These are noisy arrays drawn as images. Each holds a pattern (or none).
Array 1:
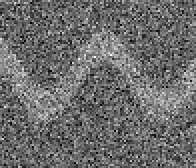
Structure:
a wavy band
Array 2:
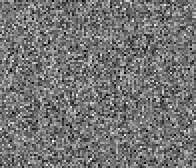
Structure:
only noise
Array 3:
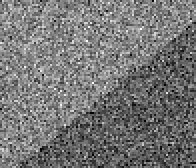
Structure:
a sharp edge
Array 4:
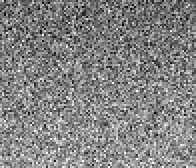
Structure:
a smooth slope
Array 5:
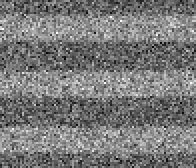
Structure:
horizontal stripes
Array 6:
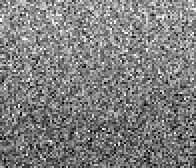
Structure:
a smooth slope
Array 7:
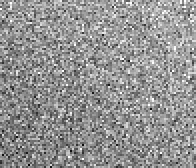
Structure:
a smooth slope
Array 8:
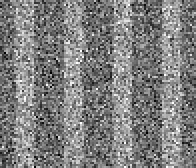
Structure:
vertical stripes
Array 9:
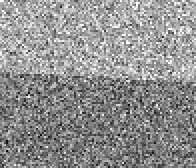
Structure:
a sharp edge
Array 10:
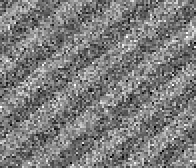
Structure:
diagonal stripes
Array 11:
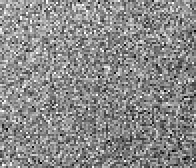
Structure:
a smooth slope
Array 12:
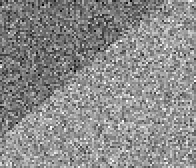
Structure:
a sharp edge
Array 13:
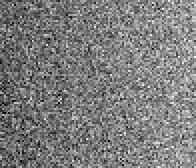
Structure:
a smooth slope
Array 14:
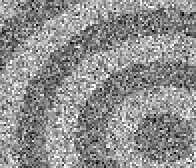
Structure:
rings round one point
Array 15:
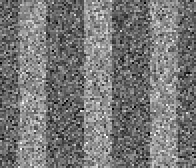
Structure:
vertical stripes
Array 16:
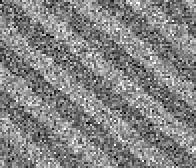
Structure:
diagonal stripes
